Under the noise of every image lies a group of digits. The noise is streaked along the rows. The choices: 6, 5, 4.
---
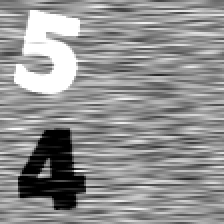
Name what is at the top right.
nothing
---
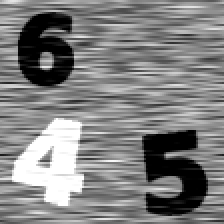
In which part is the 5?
bottom right
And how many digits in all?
3
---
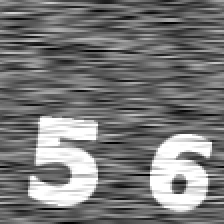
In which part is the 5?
bottom left
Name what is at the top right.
nothing
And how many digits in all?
2
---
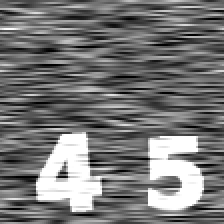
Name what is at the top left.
nothing
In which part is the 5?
bottom right
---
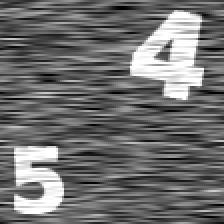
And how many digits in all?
2
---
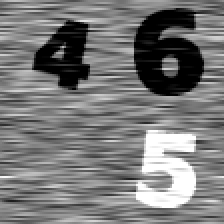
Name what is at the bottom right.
5
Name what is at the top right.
6
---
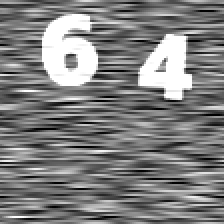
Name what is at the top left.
6
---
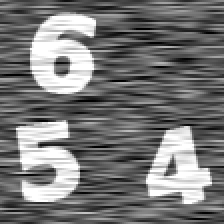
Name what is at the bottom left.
5
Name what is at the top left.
6
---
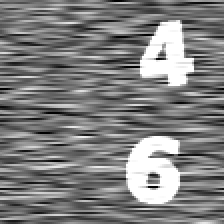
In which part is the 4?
top right
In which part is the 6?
bottom right
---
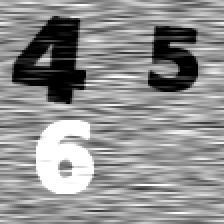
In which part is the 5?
top right
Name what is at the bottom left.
6
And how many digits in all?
3
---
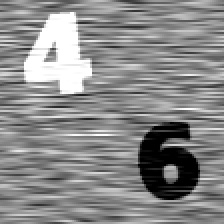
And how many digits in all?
2
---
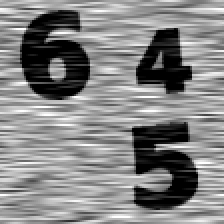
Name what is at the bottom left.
nothing
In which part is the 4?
top right
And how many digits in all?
3
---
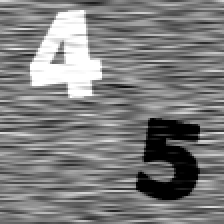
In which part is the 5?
bottom right
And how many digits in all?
2
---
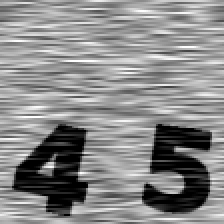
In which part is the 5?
bottom right
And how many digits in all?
2
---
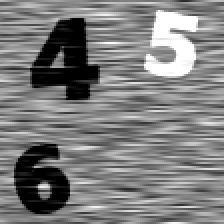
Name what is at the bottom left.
6
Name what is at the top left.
4
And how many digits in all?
3
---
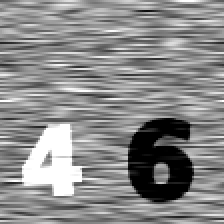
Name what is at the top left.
nothing
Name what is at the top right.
nothing
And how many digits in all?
2
